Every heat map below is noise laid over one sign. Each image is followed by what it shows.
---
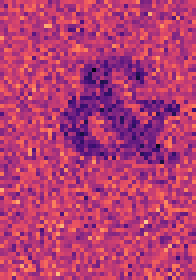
ampersand
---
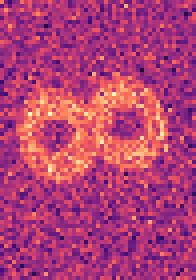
infinity sign
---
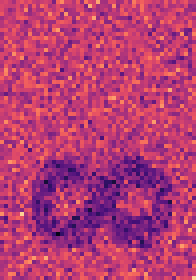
infinity sign
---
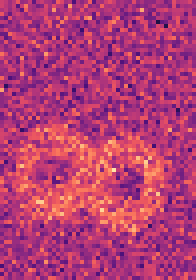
infinity sign
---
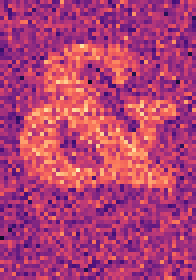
ampersand
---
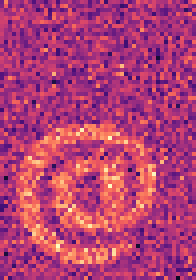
at sign
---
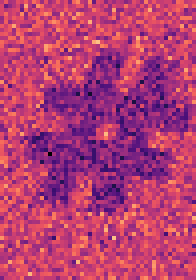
hash sign
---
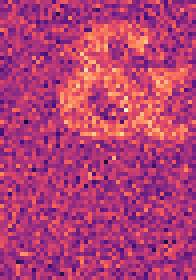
ampersand
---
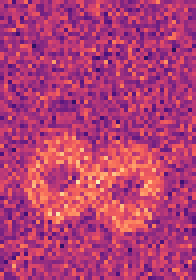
infinity sign
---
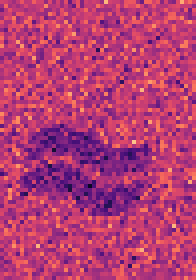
approximately sign
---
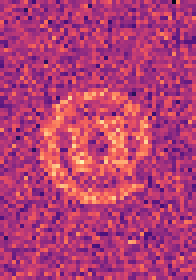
at sign
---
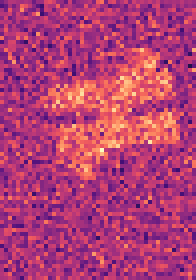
not-equal sign
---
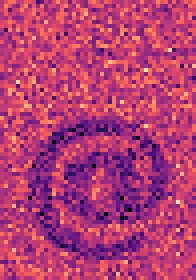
at sign
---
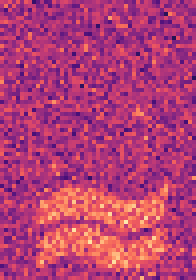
approximately sign
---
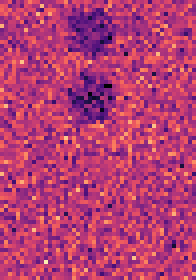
colon
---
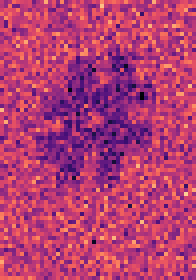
hash sign
